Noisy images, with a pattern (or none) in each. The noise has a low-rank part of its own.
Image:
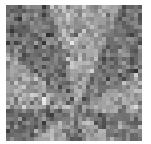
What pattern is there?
spokes from one point
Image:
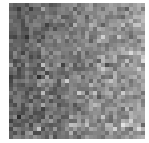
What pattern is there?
a smooth slope
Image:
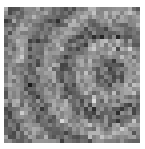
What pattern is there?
rings round one point
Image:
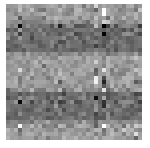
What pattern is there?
horizontal stripes
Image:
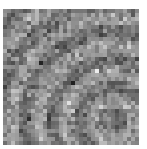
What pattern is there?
rings round one point
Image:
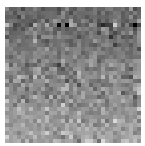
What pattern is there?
a smooth slope
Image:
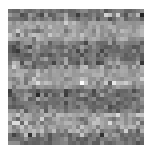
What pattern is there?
horizontal stripes
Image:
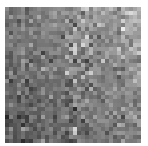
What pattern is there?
a smooth slope
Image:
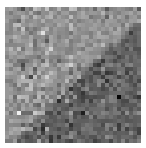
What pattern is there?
a sharp edge
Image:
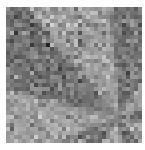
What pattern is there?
spokes from one point
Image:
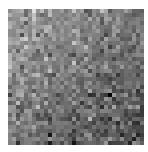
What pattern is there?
a smooth slope
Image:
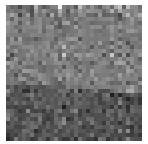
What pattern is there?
a sharp edge
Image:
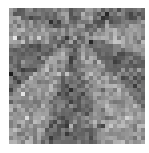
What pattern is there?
spokes from one point
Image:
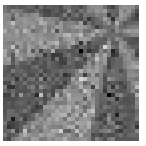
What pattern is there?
spokes from one point
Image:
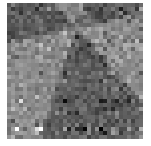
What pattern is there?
spokes from one point
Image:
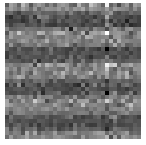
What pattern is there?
horizontal stripes
